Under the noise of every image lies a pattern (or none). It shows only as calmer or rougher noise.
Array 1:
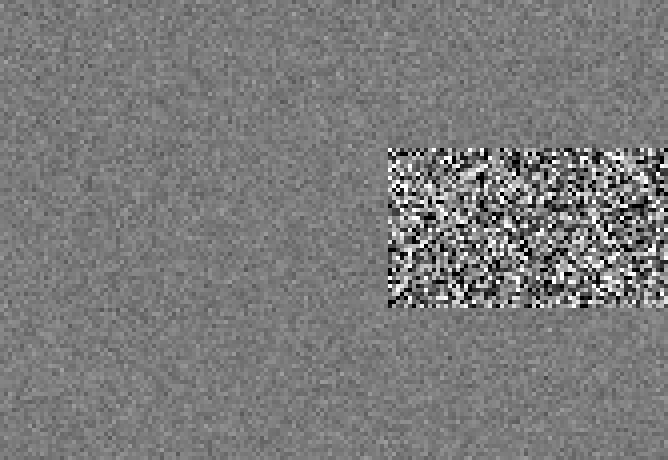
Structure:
one block
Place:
middle right
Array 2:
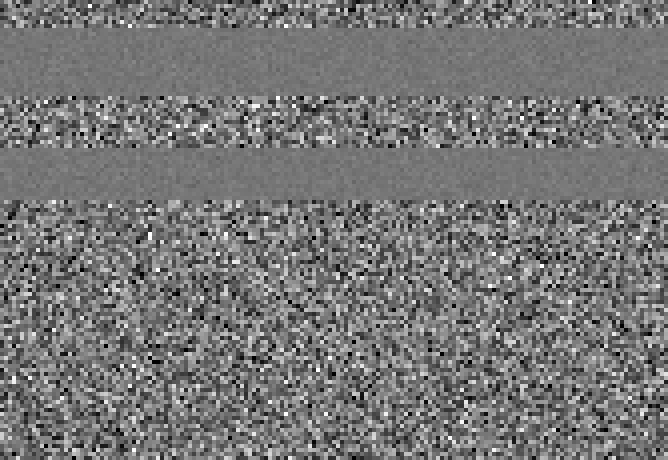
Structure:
bands of rows
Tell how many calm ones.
2
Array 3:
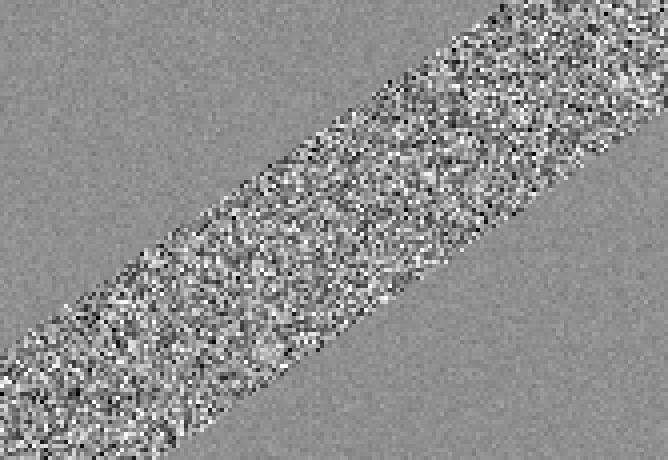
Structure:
a diagonal band
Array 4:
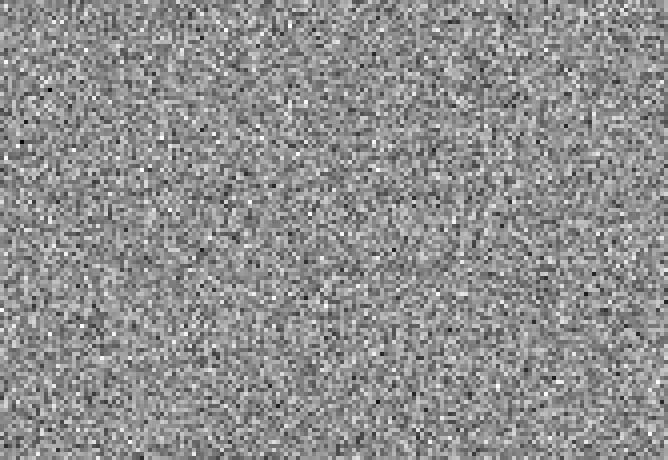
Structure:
only noise
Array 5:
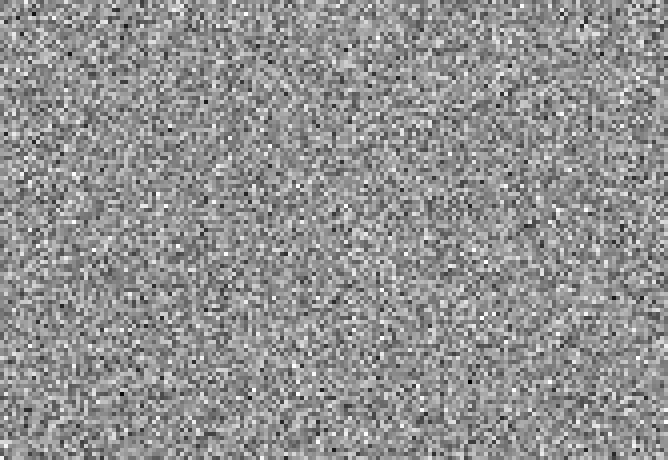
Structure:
only noise
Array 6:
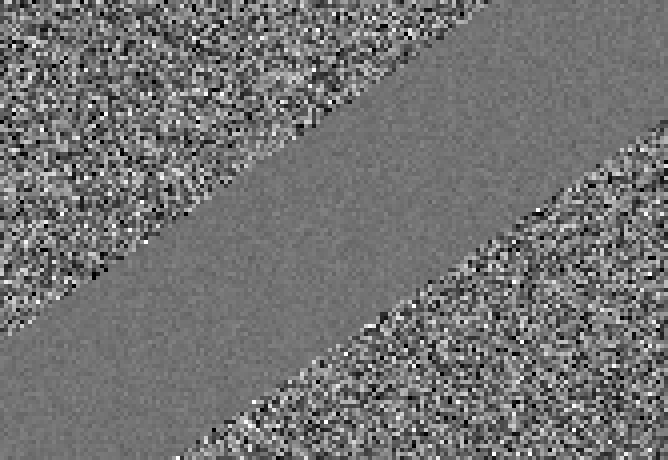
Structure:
a diagonal band
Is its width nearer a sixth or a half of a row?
a half
